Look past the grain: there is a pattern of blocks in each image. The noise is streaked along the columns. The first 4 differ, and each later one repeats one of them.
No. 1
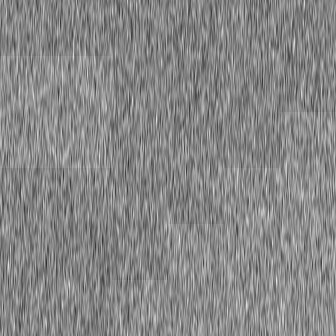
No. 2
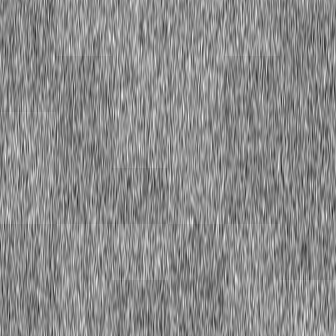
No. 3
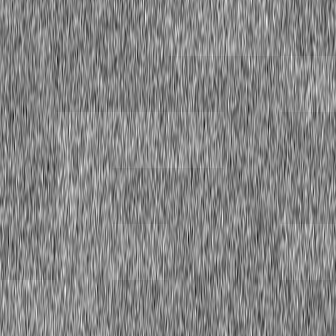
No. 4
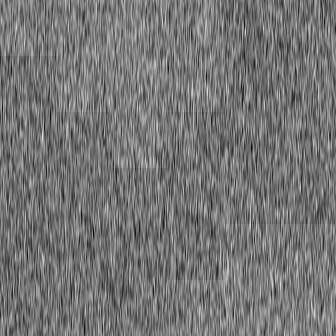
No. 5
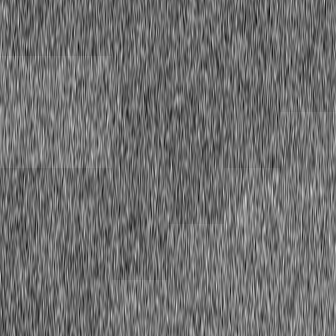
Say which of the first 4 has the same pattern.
1
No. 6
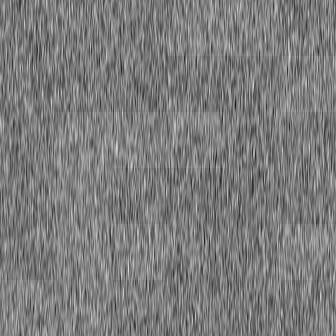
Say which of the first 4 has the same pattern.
3
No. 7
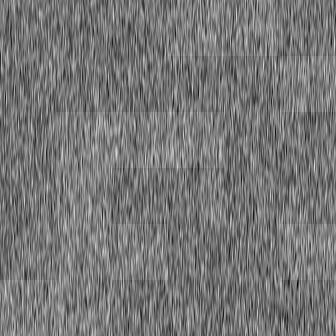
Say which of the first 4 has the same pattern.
3
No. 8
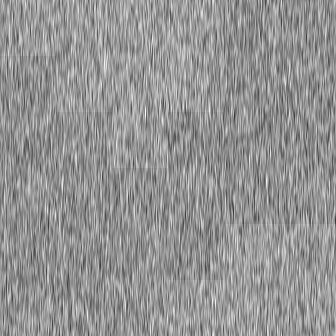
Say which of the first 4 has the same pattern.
4
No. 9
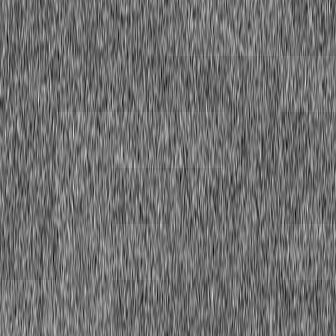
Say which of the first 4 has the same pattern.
3
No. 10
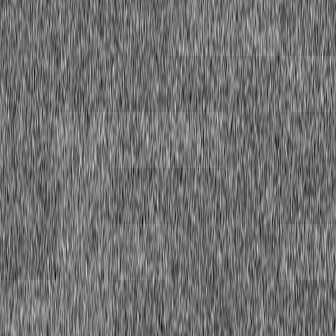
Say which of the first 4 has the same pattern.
3
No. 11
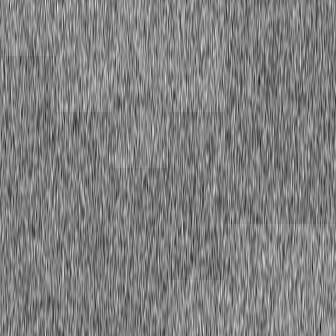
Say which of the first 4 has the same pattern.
4
